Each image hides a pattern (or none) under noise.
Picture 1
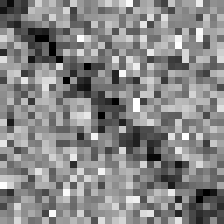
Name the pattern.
blocks along the diagonal
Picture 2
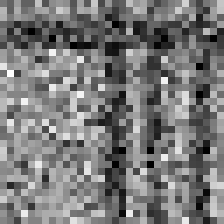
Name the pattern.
bands of rows crossing bands of columns
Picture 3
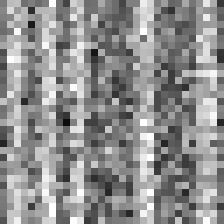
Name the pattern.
bands of columns
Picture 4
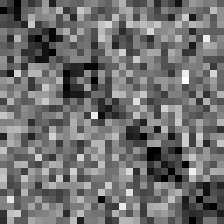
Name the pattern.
blocks along the diagonal
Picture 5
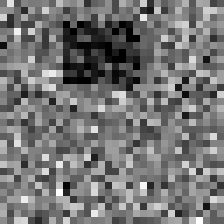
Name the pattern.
one block
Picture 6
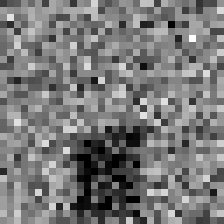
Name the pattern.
one block
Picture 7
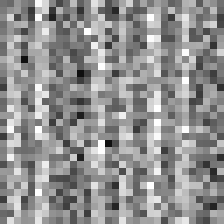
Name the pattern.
bands of columns
